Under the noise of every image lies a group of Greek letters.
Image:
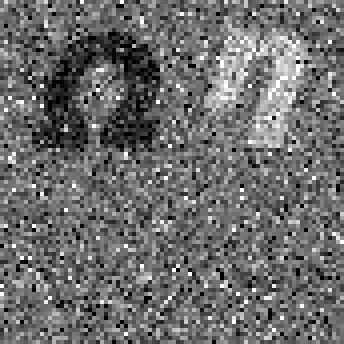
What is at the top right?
eta
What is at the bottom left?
nothing
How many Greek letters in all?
2
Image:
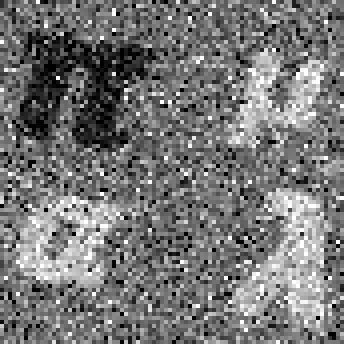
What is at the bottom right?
lambda
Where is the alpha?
bottom left
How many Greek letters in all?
4
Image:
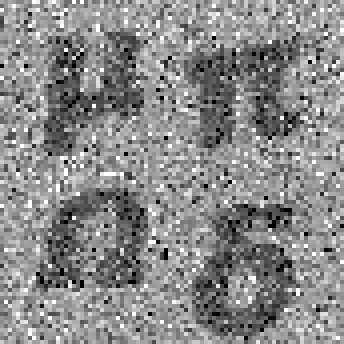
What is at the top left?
mu
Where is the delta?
bottom right
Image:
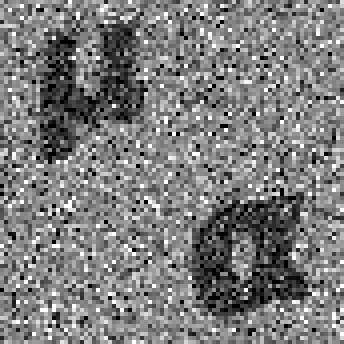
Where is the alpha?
bottom right
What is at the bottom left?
nothing
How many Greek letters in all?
2
